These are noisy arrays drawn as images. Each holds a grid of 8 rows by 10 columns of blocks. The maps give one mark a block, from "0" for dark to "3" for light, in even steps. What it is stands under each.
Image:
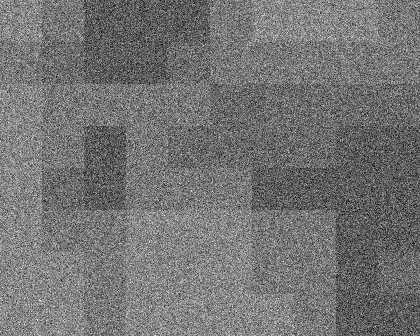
3 2 0 0 0 2 3 3 3 2
2 1 0 0 1 2 2 2 2 2
3 2 2 2 2 1 1 1 1 1
3 2 0 2 1 1 1 1 0 0
3 1 0 2 2 2 0 0 0 0
3 2 2 3 3 3 2 2 0 0
3 3 2 3 3 3 2 2 0 1
3 3 2 3 3 3 3 2 0 0
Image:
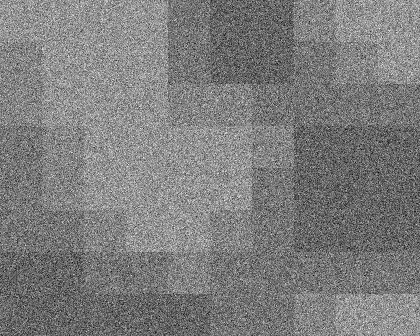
3 3 3 3 1 0 0 2 3 3
2 3 3 3 1 0 0 1 2 3
2 3 3 3 2 2 1 1 1 1
1 2 3 3 3 3 2 0 0 0
1 2 3 3 3 3 1 0 0 0
1 1 2 3 3 2 1 0 0 0
0 0 1 1 2 1 1 1 1 1
0 0 0 0 0 1 1 2 3 3
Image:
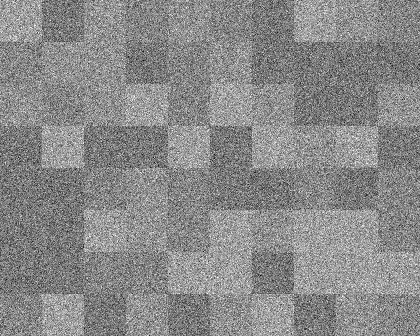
3 0 2 1 2 1 0 3 2 1
1 2 2 0 1 2 0 0 0 0
2 1 2 3 1 3 2 0 0 2
0 3 0 0 3 0 3 2 3 0
0 0 1 2 1 0 0 1 0 1
0 0 3 2 1 3 2 3 3 1
0 0 1 1 3 3 0 3 3 3
1 3 0 2 0 2 3 0 2 1
